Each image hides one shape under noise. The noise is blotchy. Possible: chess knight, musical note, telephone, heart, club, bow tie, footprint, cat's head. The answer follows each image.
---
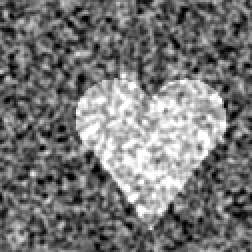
light heart
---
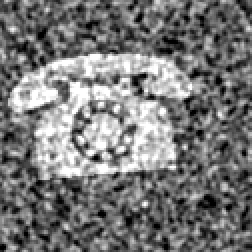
light telephone
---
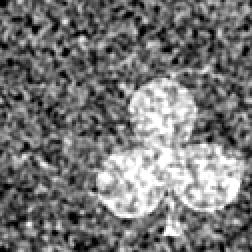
light club
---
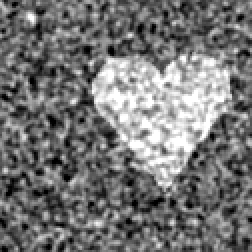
light heart
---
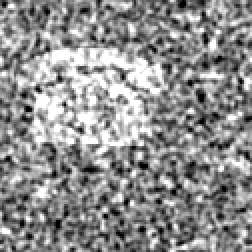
light telephone
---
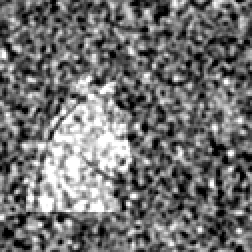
light chess knight
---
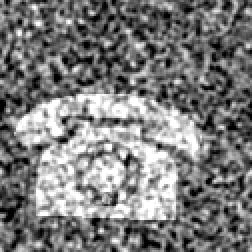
light telephone
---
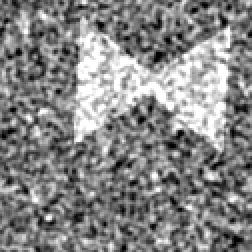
light bow tie
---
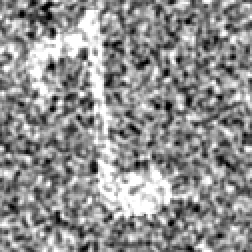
light musical note
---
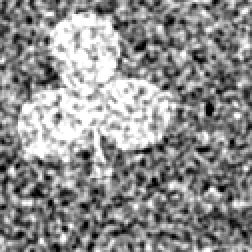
light club
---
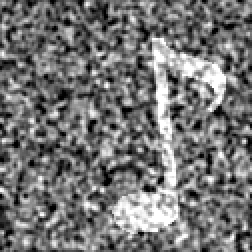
light musical note
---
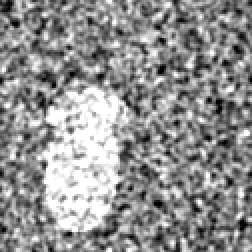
light footprint
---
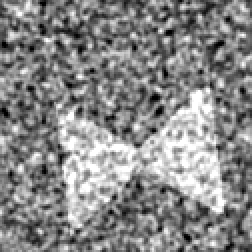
light bow tie
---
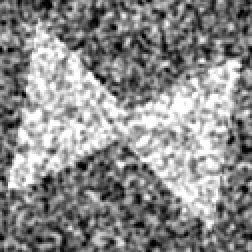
light bow tie
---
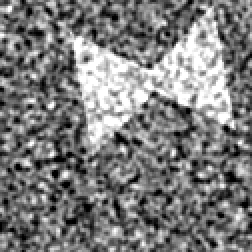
light bow tie
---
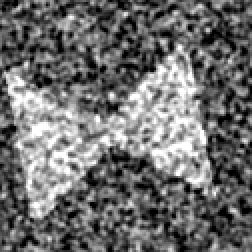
light bow tie
